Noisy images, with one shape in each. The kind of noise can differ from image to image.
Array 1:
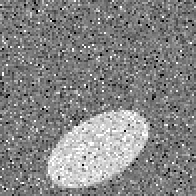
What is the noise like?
heavy tails
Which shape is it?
ellipse
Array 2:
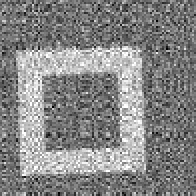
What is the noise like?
low rank plus noise
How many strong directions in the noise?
one
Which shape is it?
square frame
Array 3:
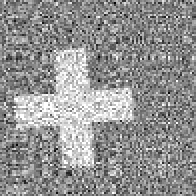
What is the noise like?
low rank plus noise
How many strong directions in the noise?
two
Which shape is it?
cross
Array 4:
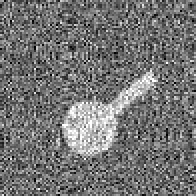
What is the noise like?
low rank plus noise
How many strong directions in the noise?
three or four
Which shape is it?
lollipop
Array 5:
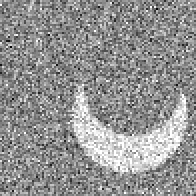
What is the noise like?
independent entries
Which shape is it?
crescent
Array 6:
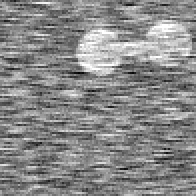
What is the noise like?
streaked along the rows
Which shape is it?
dumbbell
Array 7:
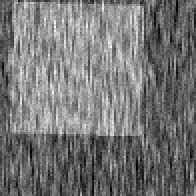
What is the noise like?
streaked along the columns
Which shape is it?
square
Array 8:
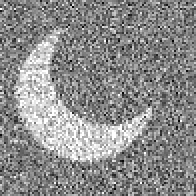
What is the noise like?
low rank plus noise
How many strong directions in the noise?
five to eight
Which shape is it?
crescent
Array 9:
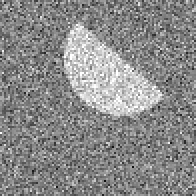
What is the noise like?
independent entries
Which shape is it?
half disc
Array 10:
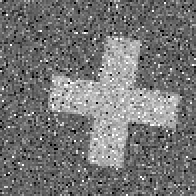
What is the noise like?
heavy tails
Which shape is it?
cross
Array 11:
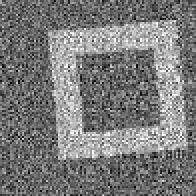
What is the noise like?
low rank plus noise
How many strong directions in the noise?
three or four
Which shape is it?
square frame
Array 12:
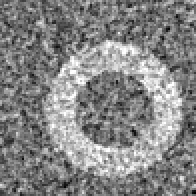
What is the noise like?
blotchy
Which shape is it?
ring
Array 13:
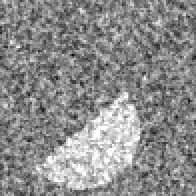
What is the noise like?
blotchy
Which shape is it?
half disc
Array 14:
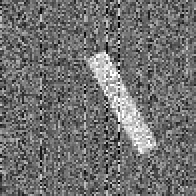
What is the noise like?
columns of uneven size
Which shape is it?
bar
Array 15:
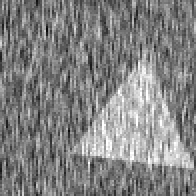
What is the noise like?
streaked along the columns
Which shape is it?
triangle
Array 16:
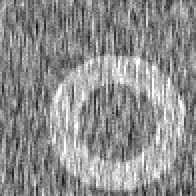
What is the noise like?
streaked along the columns
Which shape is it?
ring
